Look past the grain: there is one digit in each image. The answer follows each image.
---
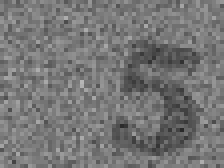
5
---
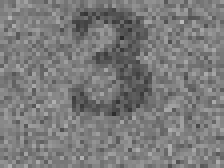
3
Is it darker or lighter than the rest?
darker
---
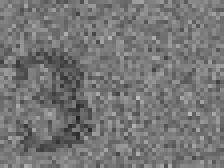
3
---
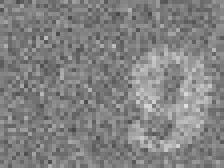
9
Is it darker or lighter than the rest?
lighter
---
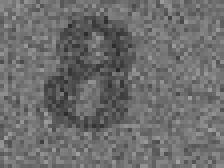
8
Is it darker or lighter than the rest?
darker
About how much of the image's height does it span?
two thirds
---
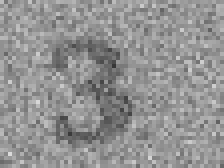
3
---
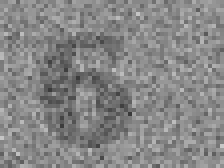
6
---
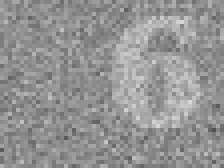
6
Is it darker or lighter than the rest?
lighter
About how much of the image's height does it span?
two thirds
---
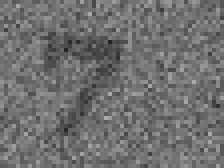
7
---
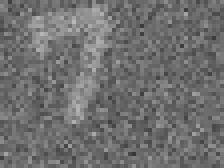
7
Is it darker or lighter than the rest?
lighter
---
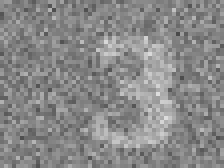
3
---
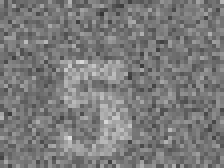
5
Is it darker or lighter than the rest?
lighter
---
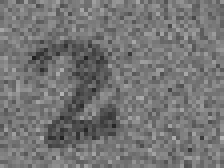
2
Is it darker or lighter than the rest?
darker
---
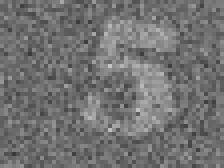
5
